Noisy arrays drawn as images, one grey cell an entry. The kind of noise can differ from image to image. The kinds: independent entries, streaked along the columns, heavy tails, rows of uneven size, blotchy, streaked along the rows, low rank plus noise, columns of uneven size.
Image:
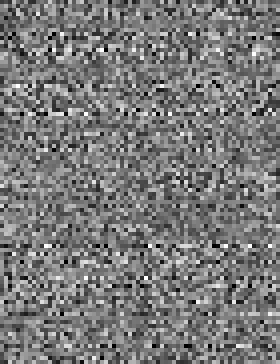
rows of uneven size
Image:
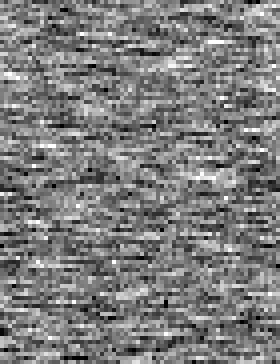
streaked along the rows
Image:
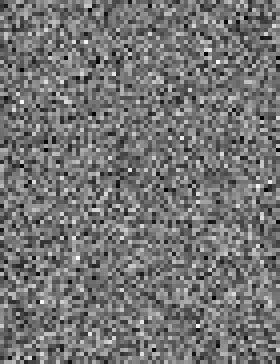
independent entries
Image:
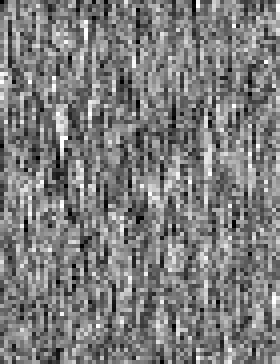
streaked along the columns
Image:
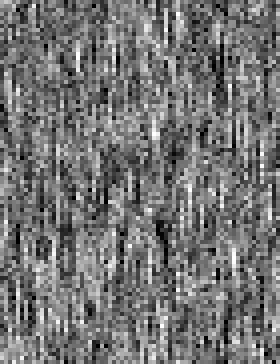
streaked along the columns
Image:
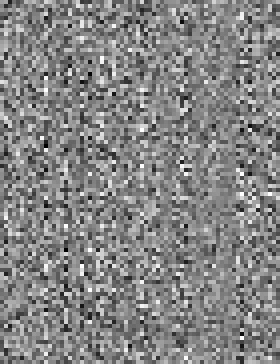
columns of uneven size
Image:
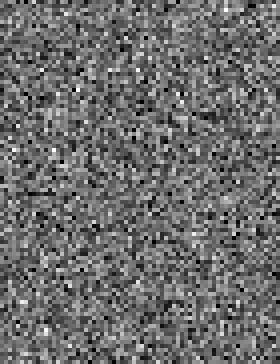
independent entries
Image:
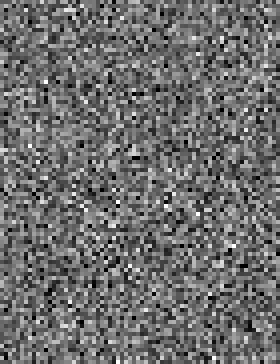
low rank plus noise
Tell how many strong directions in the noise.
two
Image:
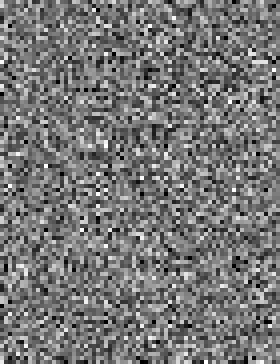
low rank plus noise
